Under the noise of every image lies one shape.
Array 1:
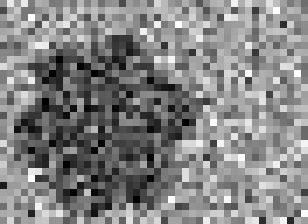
dark flower
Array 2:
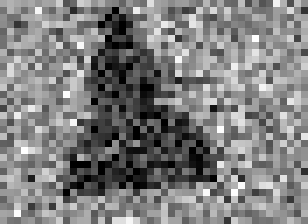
dark chess pawn
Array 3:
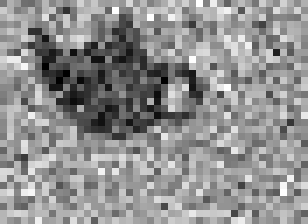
dark teapot
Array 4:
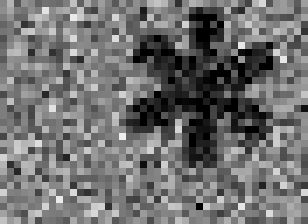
dark asterisk
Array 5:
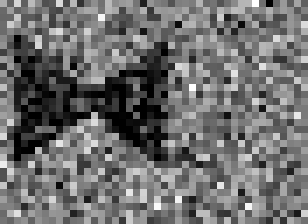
dark bow tie
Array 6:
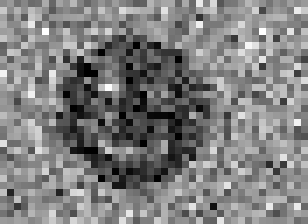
dark smiling face
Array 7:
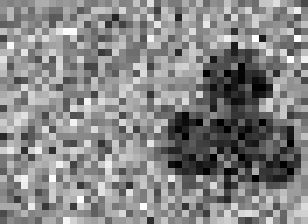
dark club
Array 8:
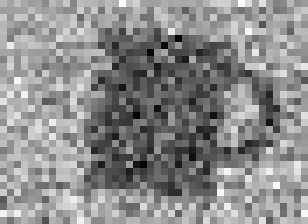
dark cup
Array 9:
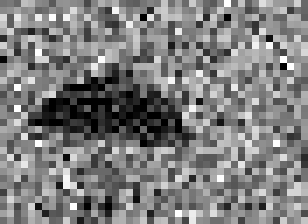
dark umbrella
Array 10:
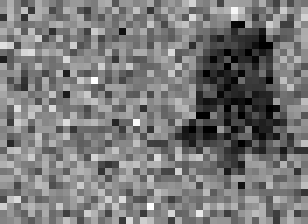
dark bell
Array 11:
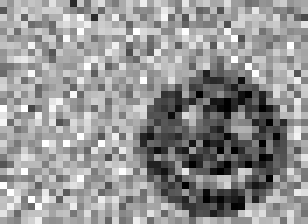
dark smiling face
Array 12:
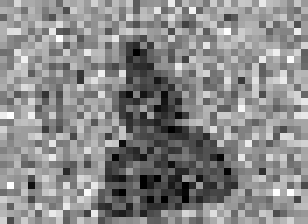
dark chess pawn
